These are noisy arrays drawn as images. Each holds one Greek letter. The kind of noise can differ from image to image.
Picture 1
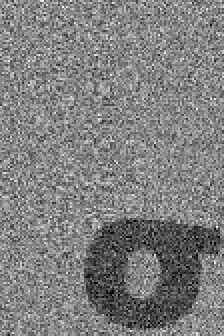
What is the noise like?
low rank plus noise
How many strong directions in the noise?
three or four
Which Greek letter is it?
sigma
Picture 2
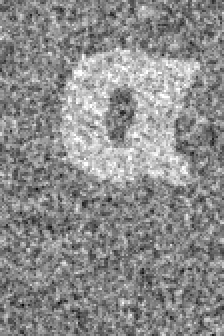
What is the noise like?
blotchy
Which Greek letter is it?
alpha
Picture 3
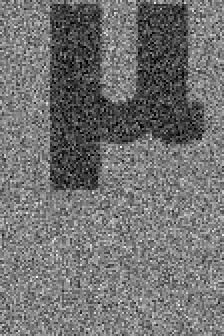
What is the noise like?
independent entries
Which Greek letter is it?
mu
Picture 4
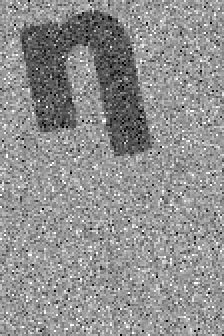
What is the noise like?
heavy tails
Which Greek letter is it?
eta
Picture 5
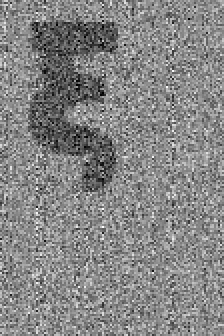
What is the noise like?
columns of uneven size
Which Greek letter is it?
xi
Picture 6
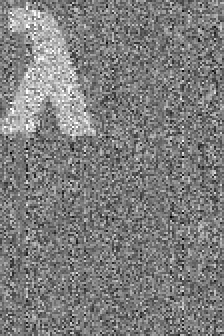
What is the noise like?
columns of uneven size
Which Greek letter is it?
lambda
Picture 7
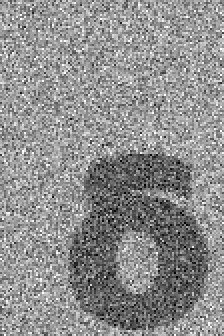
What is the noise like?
independent entries
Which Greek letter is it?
delta
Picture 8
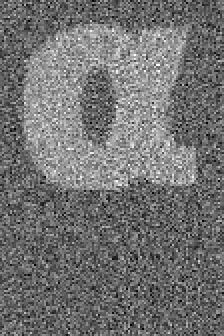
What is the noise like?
low rank plus noise
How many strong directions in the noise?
three or four
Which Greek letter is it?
alpha
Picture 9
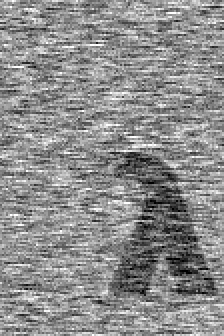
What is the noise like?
streaked along the rows
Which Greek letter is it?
lambda
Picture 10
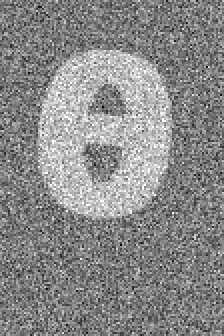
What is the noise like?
independent entries
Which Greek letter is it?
theta
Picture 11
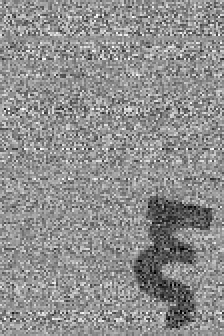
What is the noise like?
rows of uneven size
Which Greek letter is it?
xi
